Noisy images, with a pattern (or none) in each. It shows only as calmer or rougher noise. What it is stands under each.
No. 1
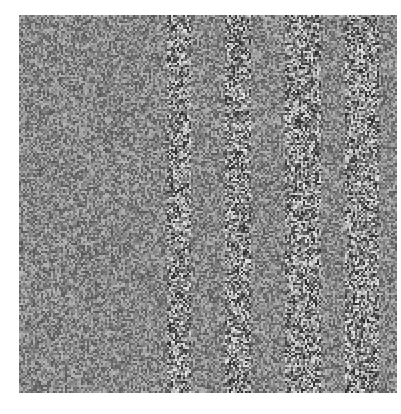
bands of columns
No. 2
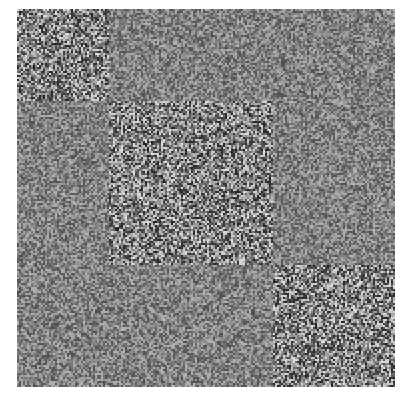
blocks along the diagonal
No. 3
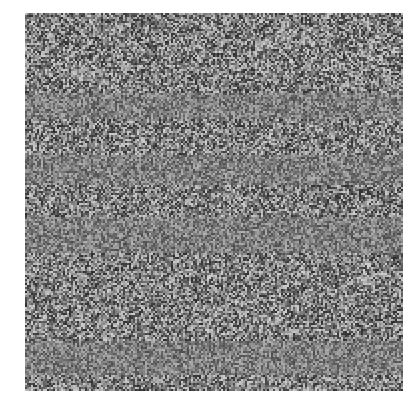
bands of rows
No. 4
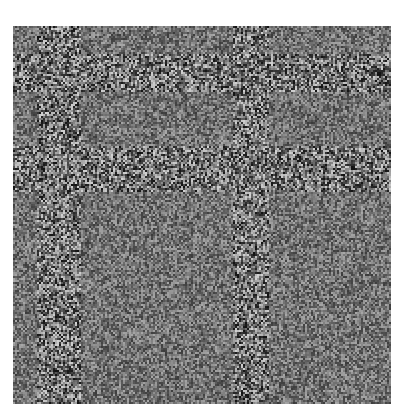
bands of rows crossing bands of columns
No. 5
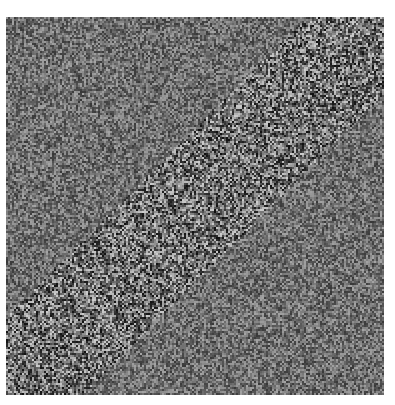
a diagonal band
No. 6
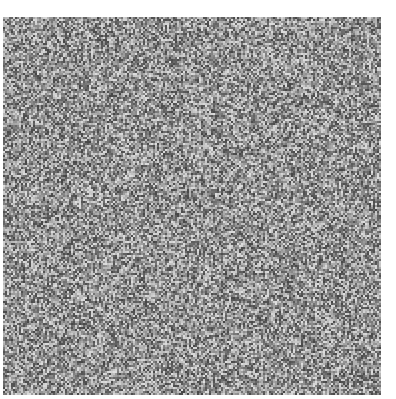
only noise
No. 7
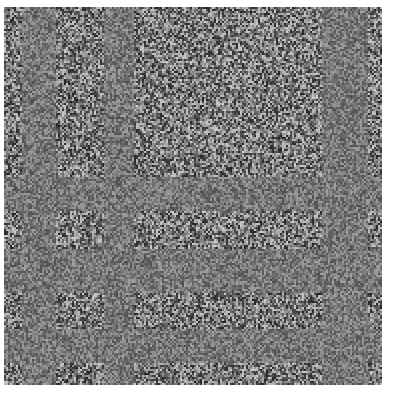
bands of rows crossing bands of columns
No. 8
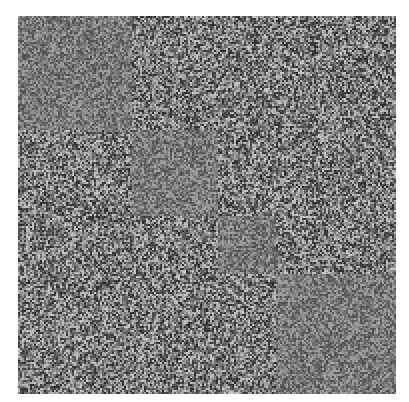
blocks along the diagonal
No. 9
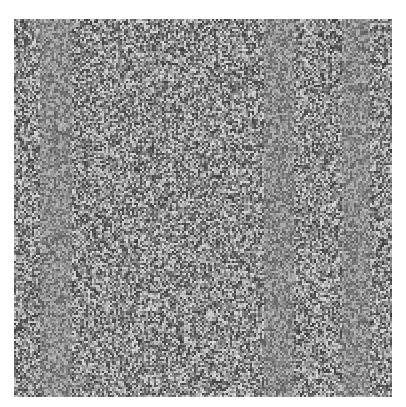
bands of columns
